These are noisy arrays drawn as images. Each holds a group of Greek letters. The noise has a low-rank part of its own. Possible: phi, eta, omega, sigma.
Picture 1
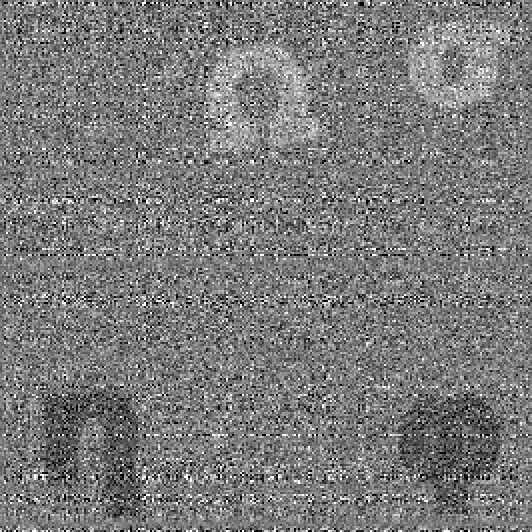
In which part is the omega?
top middle
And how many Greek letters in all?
4
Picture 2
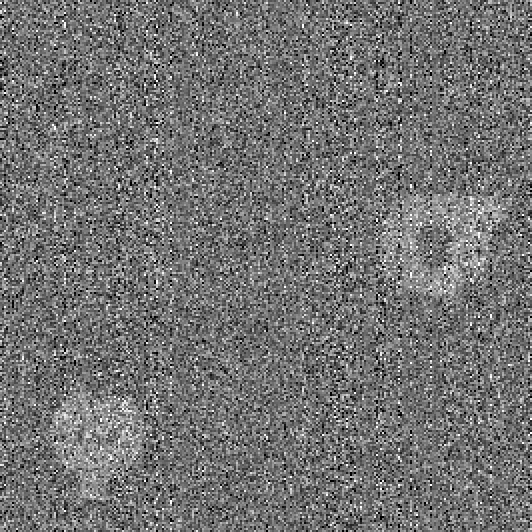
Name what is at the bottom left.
phi
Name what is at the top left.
nothing
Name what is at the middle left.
nothing
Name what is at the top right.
nothing
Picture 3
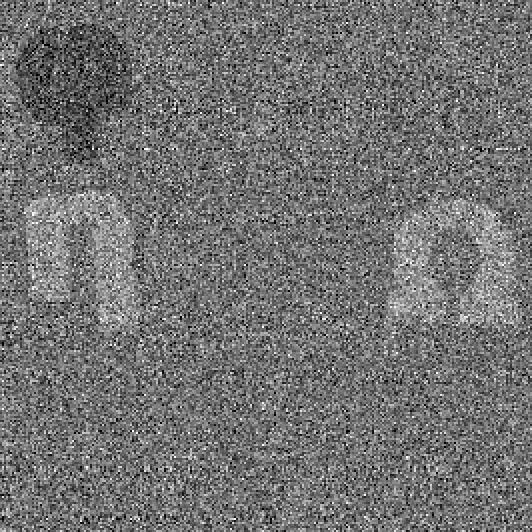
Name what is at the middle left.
eta
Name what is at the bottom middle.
nothing
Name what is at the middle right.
omega
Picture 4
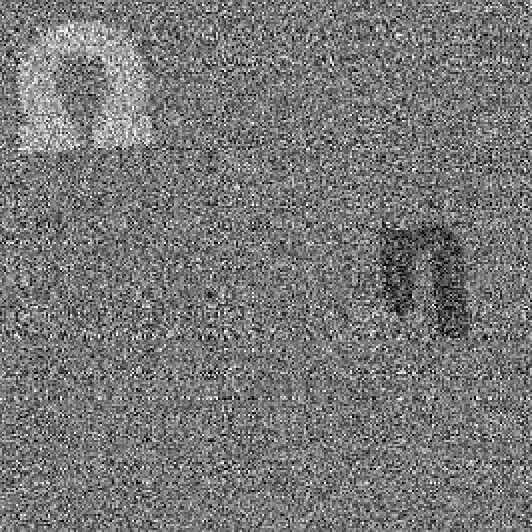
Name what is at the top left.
omega
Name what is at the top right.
nothing
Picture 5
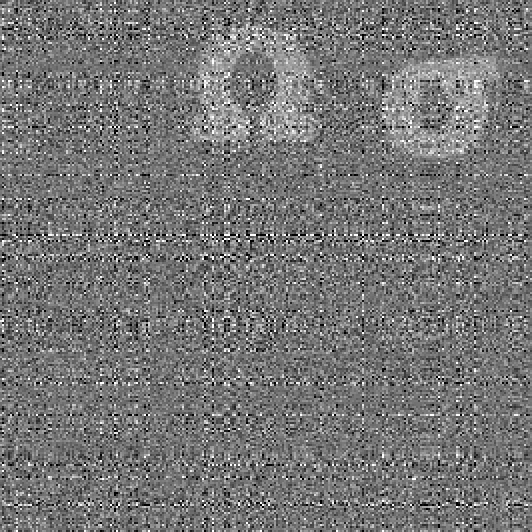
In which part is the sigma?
top right
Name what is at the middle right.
nothing
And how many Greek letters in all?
2
